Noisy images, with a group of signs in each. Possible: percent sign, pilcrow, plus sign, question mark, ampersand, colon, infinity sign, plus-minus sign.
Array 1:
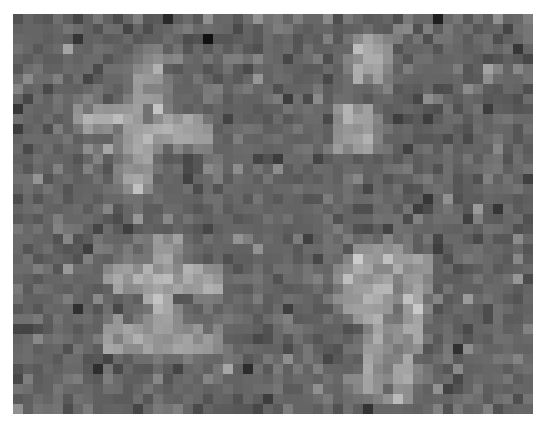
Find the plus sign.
top left
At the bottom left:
plus-minus sign
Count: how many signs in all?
4
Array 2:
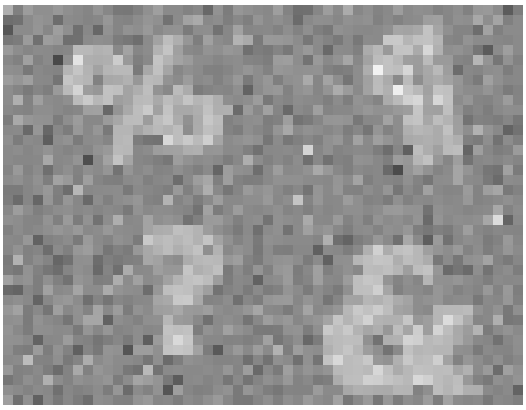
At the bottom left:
question mark
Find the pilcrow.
top right
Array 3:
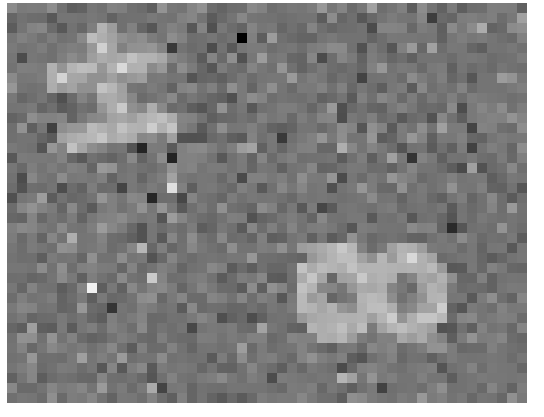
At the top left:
plus-minus sign
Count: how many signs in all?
2
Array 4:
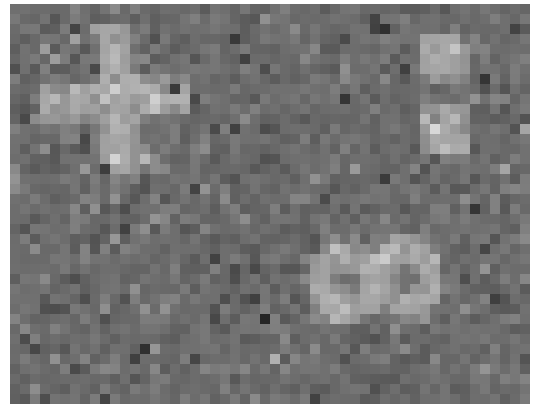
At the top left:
plus sign
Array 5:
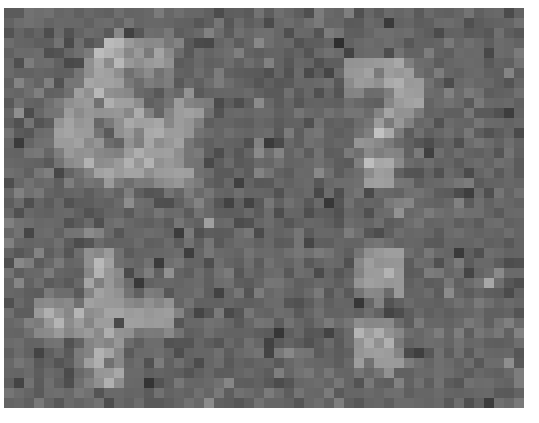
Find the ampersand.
top left
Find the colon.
bottom right
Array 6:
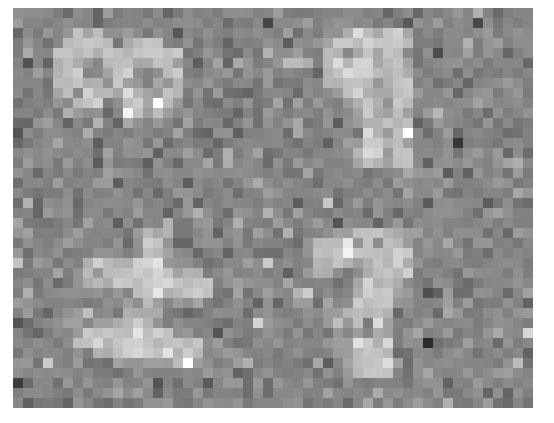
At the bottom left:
plus-minus sign
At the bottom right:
question mark
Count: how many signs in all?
4
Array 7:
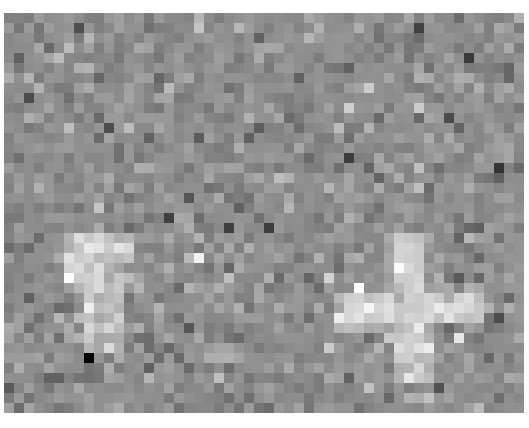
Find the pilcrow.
bottom left
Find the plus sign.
bottom right
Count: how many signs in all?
2
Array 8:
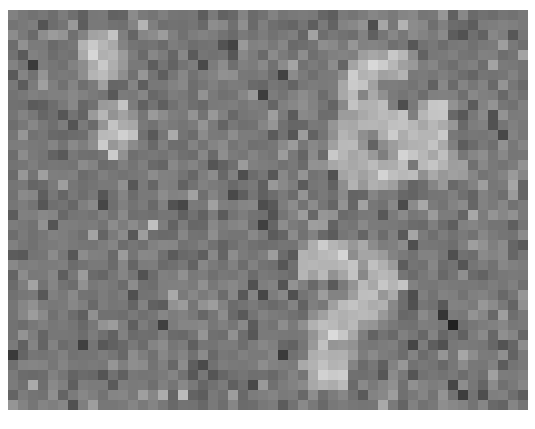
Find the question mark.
bottom right
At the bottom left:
nothing
